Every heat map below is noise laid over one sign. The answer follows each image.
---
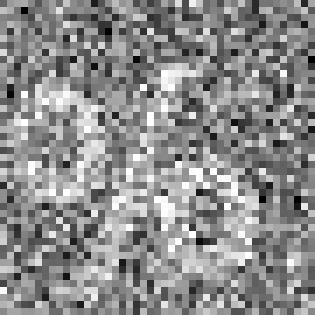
percent sign
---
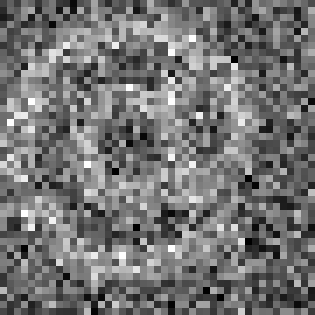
at sign
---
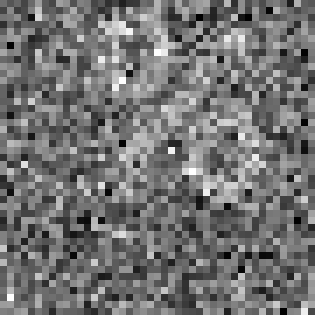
percent sign
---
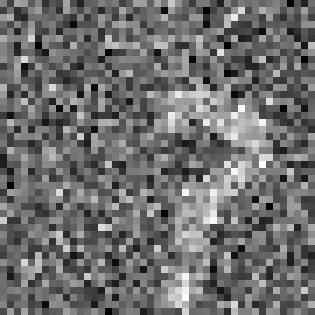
question mark
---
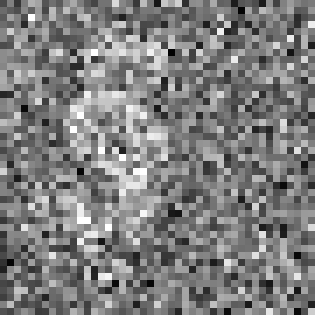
section sign
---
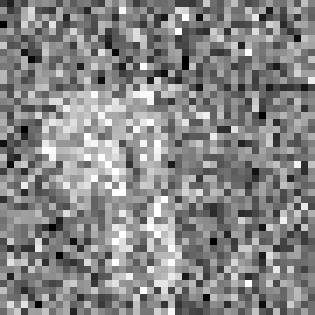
pilcrow
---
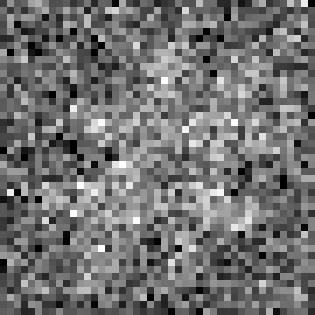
hash sign
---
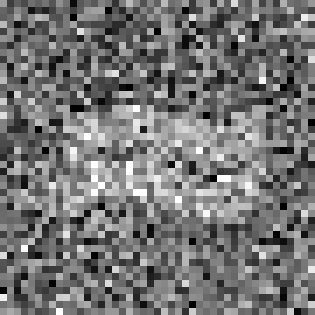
approximately sign
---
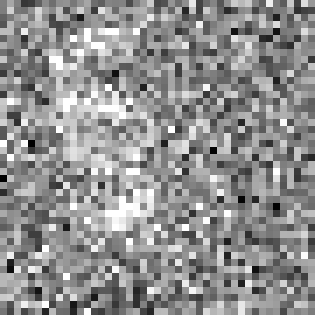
section sign
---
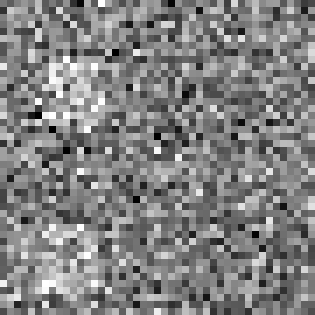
colon
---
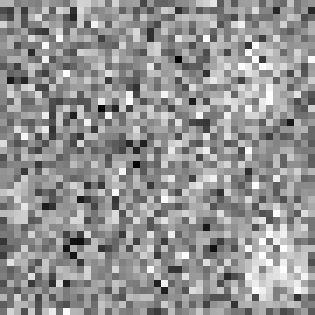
colon
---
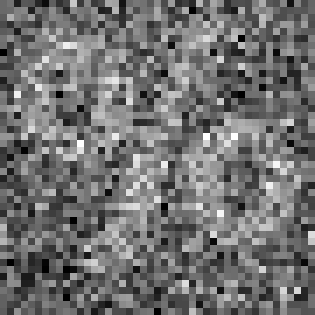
percent sign
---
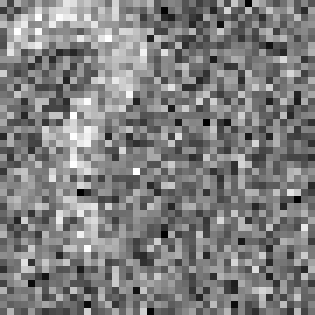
question mark
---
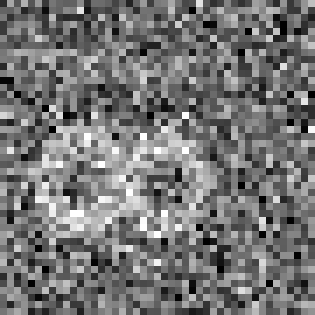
infinity sign
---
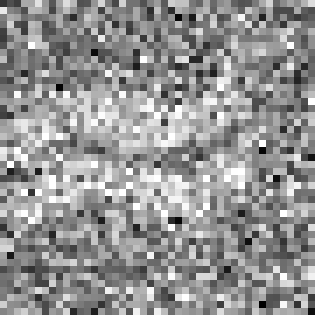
approximately sign
